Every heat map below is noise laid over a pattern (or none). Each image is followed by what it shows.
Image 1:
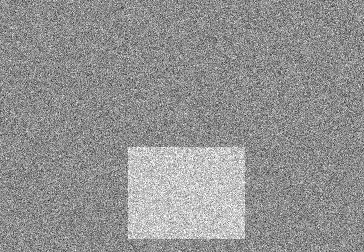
one block
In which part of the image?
bottom middle
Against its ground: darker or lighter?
lighter
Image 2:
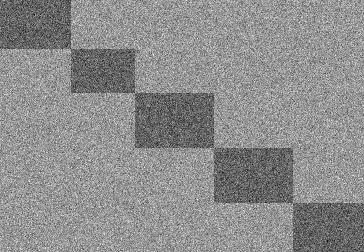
blocks along the diagonal
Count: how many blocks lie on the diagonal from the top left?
5
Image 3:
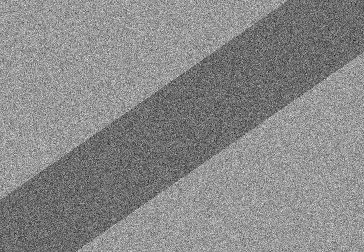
a diagonal band
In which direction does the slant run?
bottom left to top right
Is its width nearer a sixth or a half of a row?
a half
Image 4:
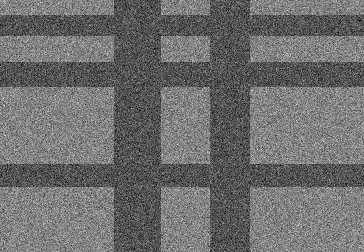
bands of rows crossing bands of columns
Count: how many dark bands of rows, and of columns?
3 and 2
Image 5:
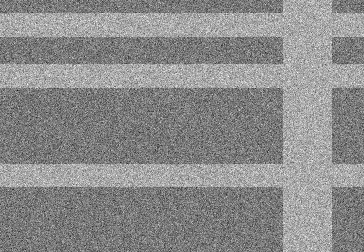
bands of rows crossing bands of columns
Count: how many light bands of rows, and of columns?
3 and 1
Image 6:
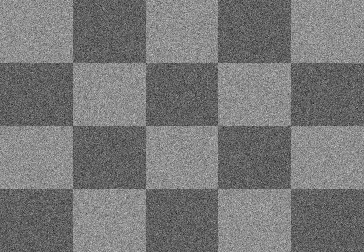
a checkerboard
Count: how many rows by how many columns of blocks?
4 by 5
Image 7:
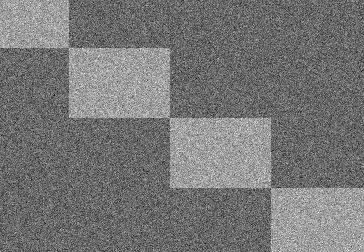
blocks along the diagonal
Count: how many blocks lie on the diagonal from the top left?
4
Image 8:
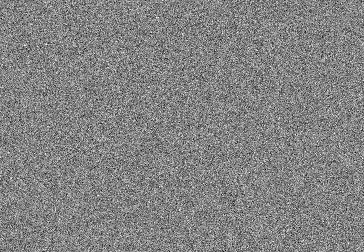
only noise
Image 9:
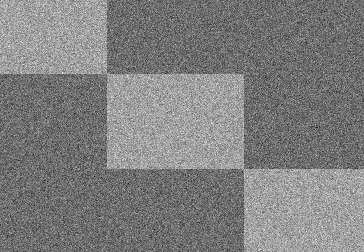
blocks along the diagonal
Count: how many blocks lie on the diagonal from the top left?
3
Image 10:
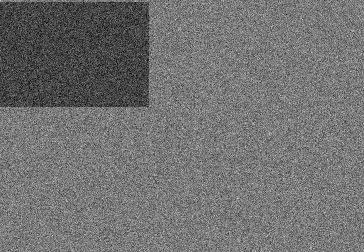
one block
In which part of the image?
top left
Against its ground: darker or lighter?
darker
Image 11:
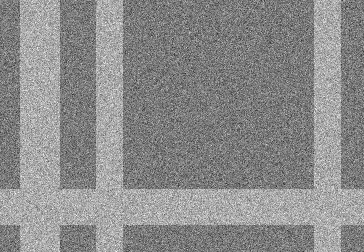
bands of rows crossing bands of columns
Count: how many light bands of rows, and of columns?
1 and 3
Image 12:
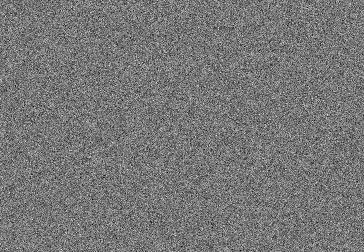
only noise
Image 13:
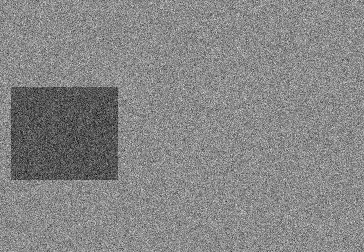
one block
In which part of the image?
middle left
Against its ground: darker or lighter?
darker
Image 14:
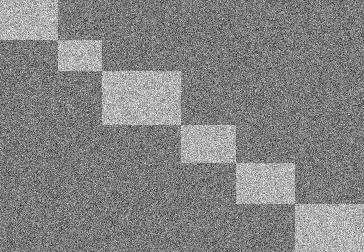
blocks along the diagonal
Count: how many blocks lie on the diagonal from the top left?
6
